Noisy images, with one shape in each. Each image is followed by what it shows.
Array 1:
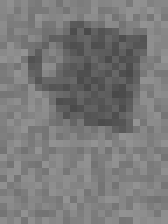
cup
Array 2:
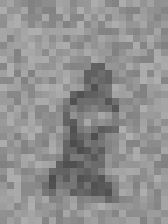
chess bishop
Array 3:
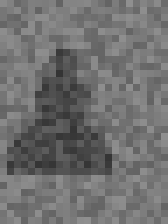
chess pawn
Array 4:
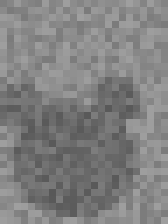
bear's head
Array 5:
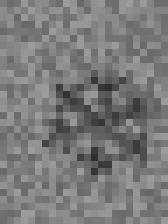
snowflake
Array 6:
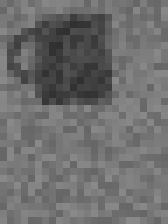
cup
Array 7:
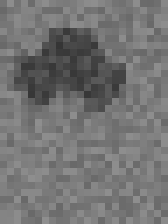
car
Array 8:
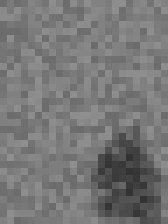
chess knight
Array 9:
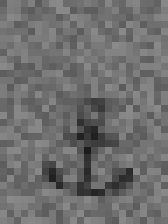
anchor
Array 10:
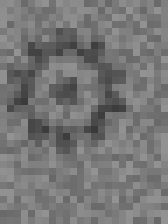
gear
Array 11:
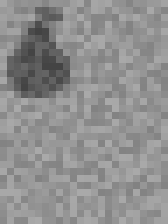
pear
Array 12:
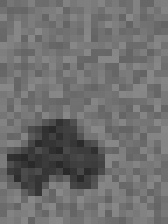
car
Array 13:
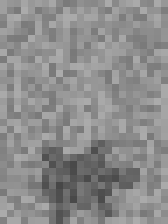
turtle
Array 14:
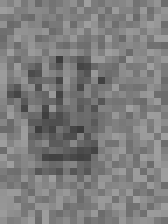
chess queen
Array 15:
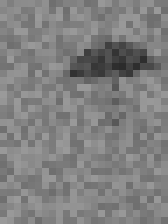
umbrella
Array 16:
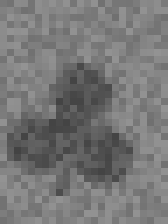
club
